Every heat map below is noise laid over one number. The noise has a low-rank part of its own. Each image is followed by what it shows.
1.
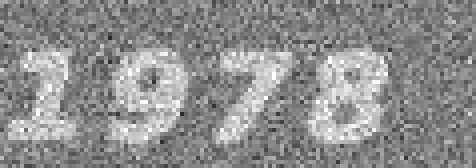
1978
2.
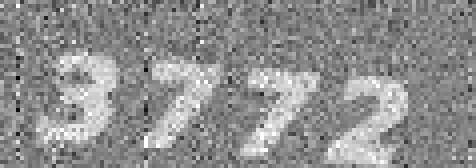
3772
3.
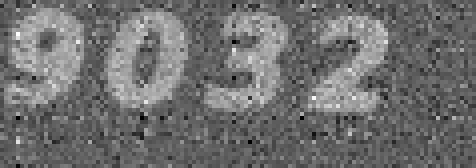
9032
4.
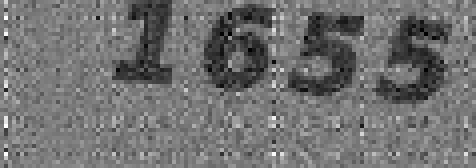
1655
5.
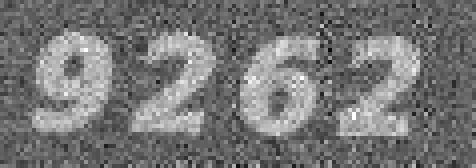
9262
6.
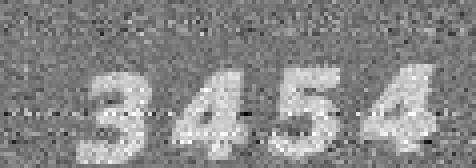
3454
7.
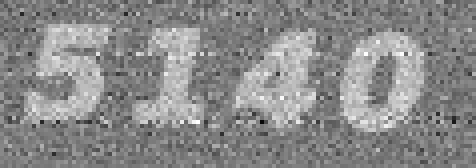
5140
